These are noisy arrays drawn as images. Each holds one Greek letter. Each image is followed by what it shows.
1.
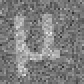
mu
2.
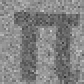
pi
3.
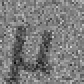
mu
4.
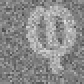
phi
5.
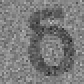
delta
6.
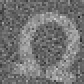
omega
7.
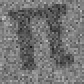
pi
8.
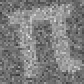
pi
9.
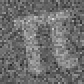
pi
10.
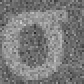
sigma
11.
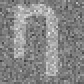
eta
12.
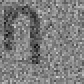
eta
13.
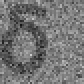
delta
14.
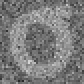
sigma
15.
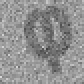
phi
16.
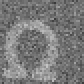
omega
